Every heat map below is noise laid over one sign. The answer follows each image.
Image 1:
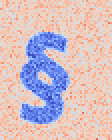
blue section sign
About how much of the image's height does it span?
two thirds
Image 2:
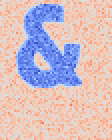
blue ampersand
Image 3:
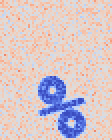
blue percent sign, bottom middle
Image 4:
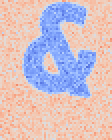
blue ampersand
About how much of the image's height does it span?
two thirds
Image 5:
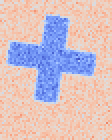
blue plus sign
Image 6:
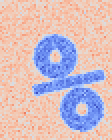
blue percent sign
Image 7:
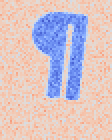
blue pilcrow
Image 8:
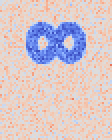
blue infinity sign
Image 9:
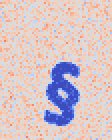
blue section sign
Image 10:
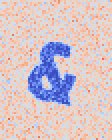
blue ampersand
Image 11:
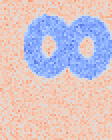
blue infinity sign
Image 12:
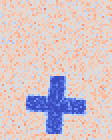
blue plus sign
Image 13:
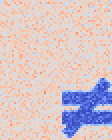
blue not-equal sign, bottom right
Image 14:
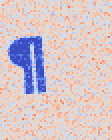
blue pilcrow, middle left
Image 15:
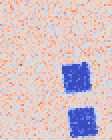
blue colon
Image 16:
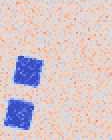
blue colon
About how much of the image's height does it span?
half
